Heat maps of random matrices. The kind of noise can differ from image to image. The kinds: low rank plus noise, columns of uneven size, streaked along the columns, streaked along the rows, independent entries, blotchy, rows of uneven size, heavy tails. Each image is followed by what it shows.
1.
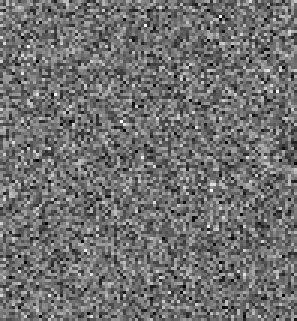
independent entries
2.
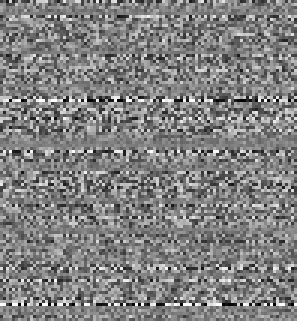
rows of uneven size
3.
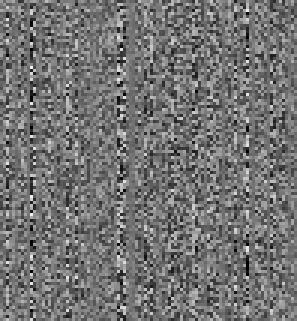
columns of uneven size
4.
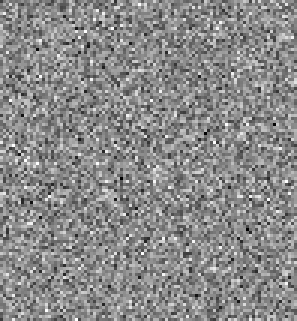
independent entries
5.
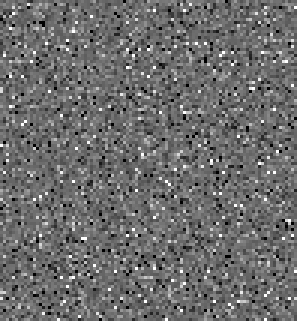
heavy tails
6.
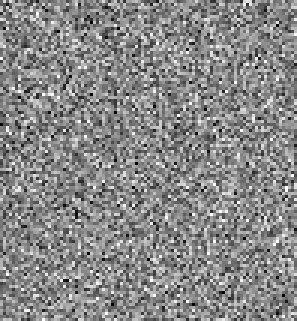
independent entries
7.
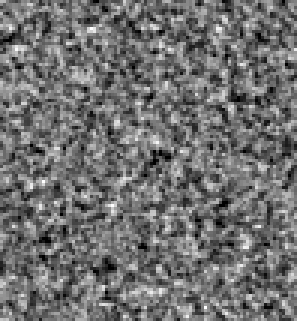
blotchy
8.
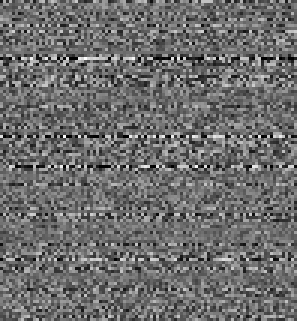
rows of uneven size
